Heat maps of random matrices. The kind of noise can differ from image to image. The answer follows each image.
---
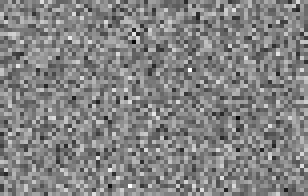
independent entries
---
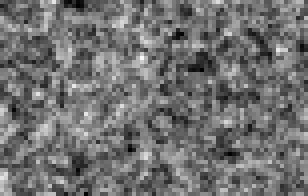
blotchy
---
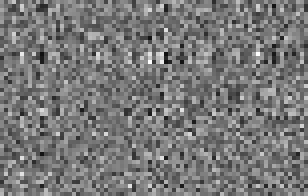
low rank plus noise
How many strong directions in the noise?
one
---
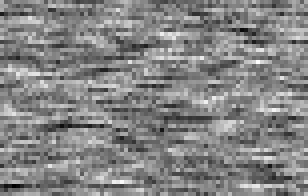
streaked along the rows
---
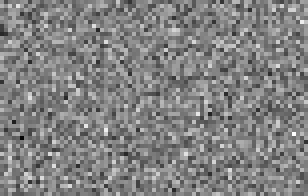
independent entries
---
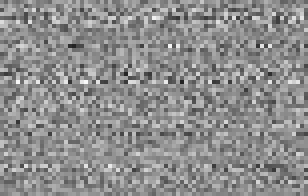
rows of uneven size
